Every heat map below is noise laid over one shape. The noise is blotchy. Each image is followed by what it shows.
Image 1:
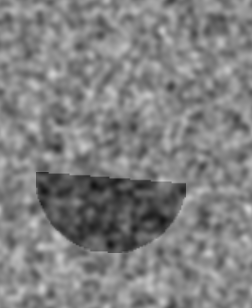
half disc
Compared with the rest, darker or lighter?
darker
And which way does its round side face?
down
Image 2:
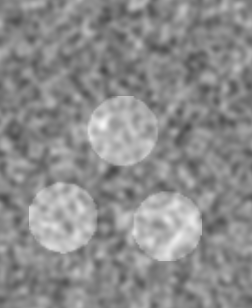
three dots
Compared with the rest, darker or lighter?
lighter
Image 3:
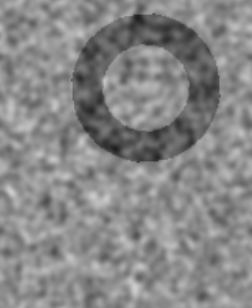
ring
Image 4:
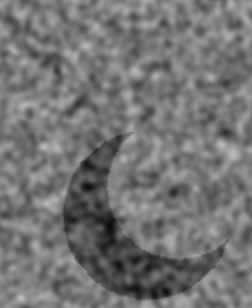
crescent
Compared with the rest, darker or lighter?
darker
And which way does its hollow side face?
up and right
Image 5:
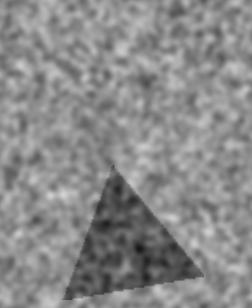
triangle
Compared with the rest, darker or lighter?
darker
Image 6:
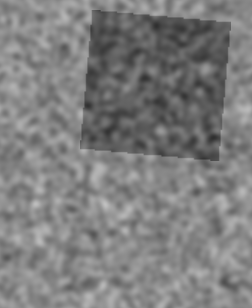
square
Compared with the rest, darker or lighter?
darker
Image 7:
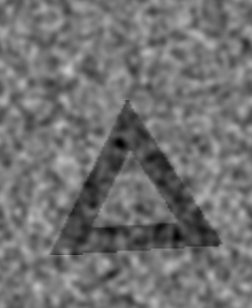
triangle frame
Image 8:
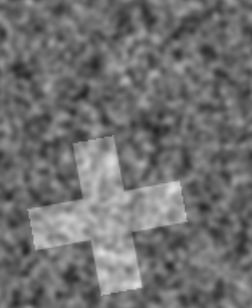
cross
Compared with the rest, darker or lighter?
lighter
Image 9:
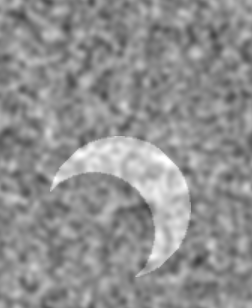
crescent
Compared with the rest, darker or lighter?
lighter
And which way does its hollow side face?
down and left
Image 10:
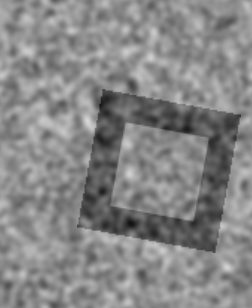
square frame
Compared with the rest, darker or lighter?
darker
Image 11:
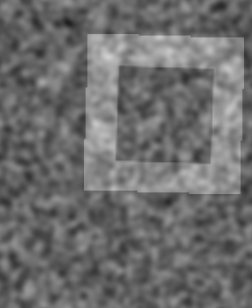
square frame
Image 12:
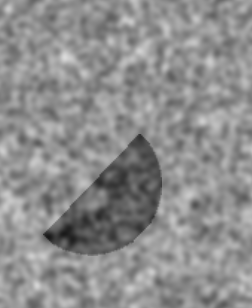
half disc
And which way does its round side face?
down and right
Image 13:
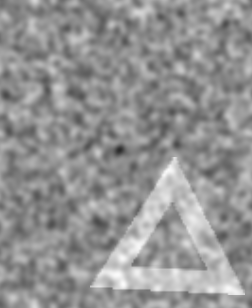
triangle frame
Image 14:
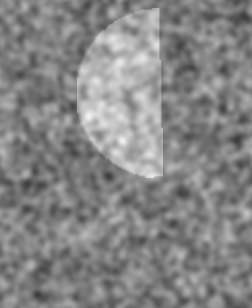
half disc
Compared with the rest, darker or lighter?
lighter
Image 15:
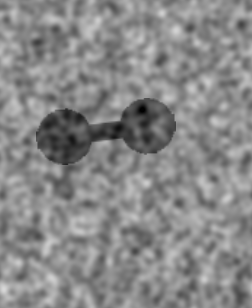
dumbbell
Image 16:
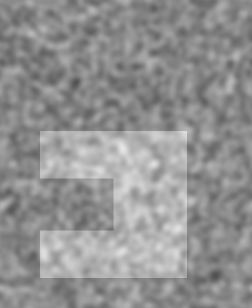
square with a notch
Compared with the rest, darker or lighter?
lighter
